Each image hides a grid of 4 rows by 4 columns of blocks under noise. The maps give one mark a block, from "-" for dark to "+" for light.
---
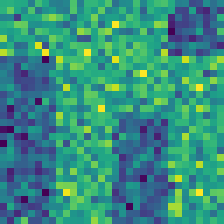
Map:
+ + + -
- + + +
- + - +
- + - +
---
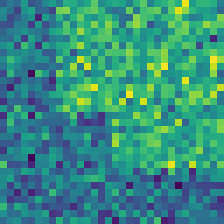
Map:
- + + +
- + + +
- - + +
- - - -
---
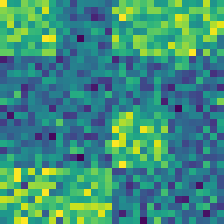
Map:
+ - + +
- - - -
- - + -
+ + - -
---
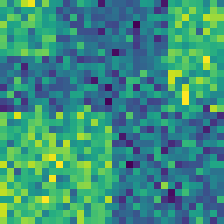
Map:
+ - - +
- - - +
+ + - -
+ + - -
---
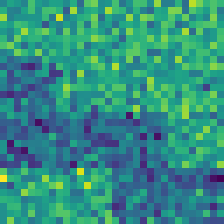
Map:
+ + + +
- + + +
- - - +
+ + - -
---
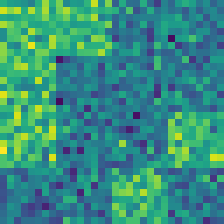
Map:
+ + - -
+ - - -
+ - - +
- - + -
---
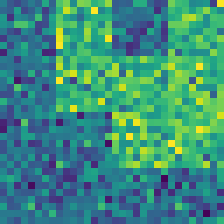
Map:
- + - +
- + + +
- - + +
- - - -
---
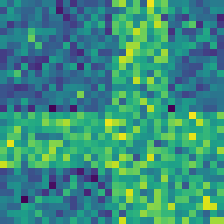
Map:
- - + -
- - + -
+ + + +
- - + +
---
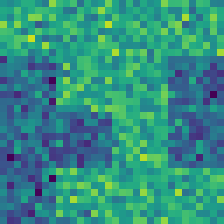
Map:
+ + + +
- + + -
- - + -
- + + +
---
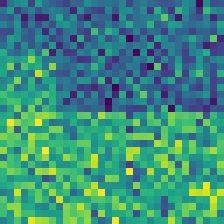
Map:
- - - -
+ - - -
+ + + +
+ + + +
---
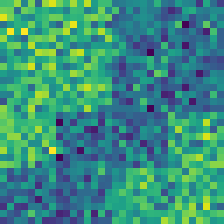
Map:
+ + - -
+ + - -
+ - - +
- - + +
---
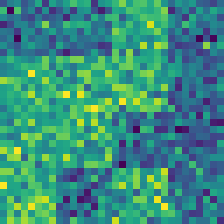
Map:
- - + -
+ + + -
+ + - -
+ - + -
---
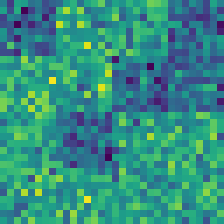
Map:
- + + -
+ + - -
+ - + +
+ + + +
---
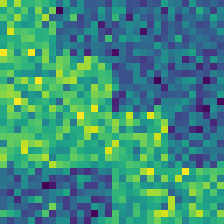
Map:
+ - - -
+ + - -
+ + + -
- - + +
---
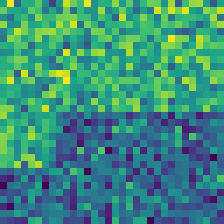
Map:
+ + + +
+ + + +
+ - - -
- - - -
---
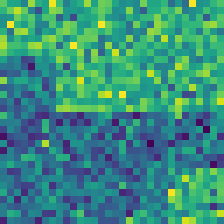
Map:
+ + + +
- + + +
- - - -
- - - +
